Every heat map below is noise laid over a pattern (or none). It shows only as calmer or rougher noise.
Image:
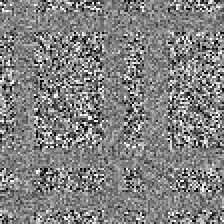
bands of rows crossing bands of columns
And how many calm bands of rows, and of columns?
3 and 3
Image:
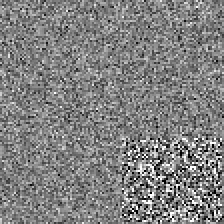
one block
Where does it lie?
bottom right
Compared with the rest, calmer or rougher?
rougher
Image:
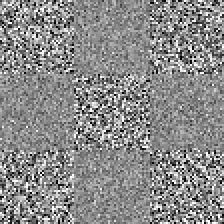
a checkerboard
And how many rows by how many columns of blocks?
3 by 3
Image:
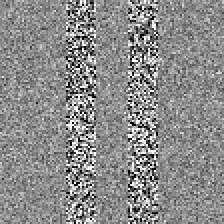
bands of columns
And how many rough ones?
2
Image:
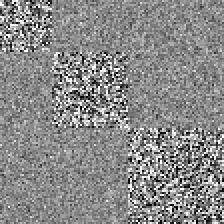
blocks along the diagonal
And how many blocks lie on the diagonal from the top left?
3
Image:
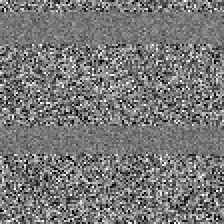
bands of rows
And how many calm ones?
2
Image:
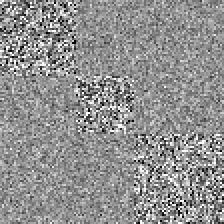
blocks along the diagonal
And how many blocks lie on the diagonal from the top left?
3
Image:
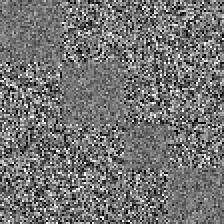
blocks along the diagonal
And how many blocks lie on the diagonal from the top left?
4
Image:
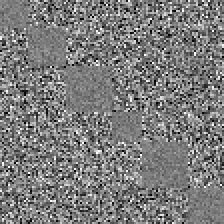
blocks along the diagonal
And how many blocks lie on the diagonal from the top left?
6
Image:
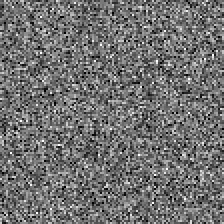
only noise
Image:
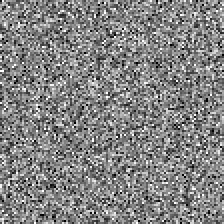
only noise
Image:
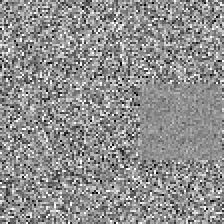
one block
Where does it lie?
middle right
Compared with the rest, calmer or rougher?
calmer
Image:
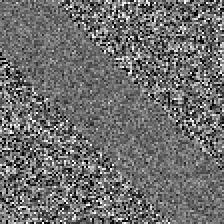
a diagonal band
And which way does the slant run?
top left to bottom right
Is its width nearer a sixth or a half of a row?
a half
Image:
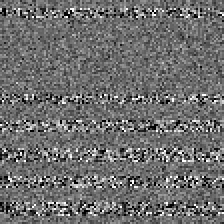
bands of rows
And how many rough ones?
6
